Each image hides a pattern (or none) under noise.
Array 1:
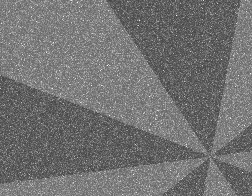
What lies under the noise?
spokes from one point
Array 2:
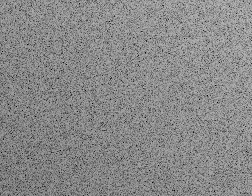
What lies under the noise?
a smooth slope
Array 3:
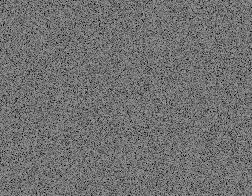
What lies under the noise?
only noise
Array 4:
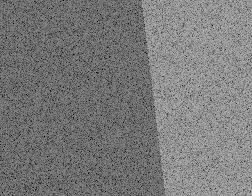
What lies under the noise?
a sharp edge
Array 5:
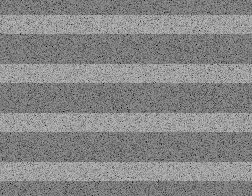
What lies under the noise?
horizontal stripes
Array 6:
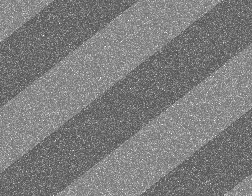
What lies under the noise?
diagonal stripes
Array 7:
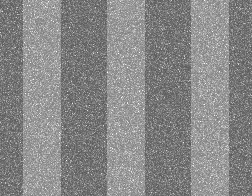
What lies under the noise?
vertical stripes
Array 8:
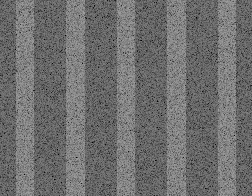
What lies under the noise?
vertical stripes
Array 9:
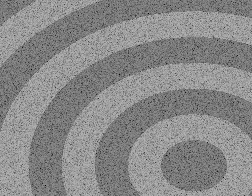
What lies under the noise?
rings round one point
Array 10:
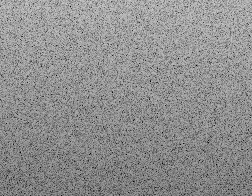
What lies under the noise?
a smooth slope
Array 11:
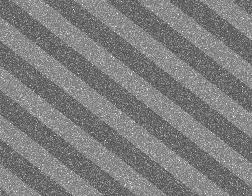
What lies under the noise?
diagonal stripes
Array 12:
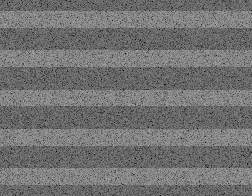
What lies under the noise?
horizontal stripes
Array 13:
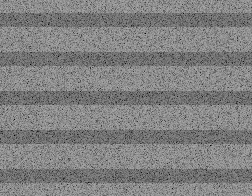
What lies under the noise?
horizontal stripes
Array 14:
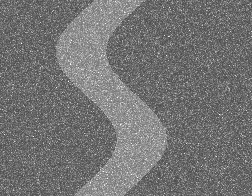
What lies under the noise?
a wavy band
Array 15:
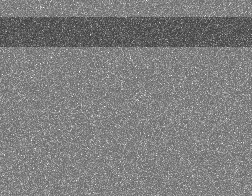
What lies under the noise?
one horizontal stripe
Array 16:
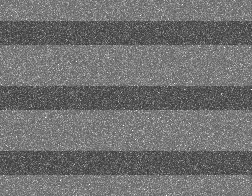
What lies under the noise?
horizontal stripes
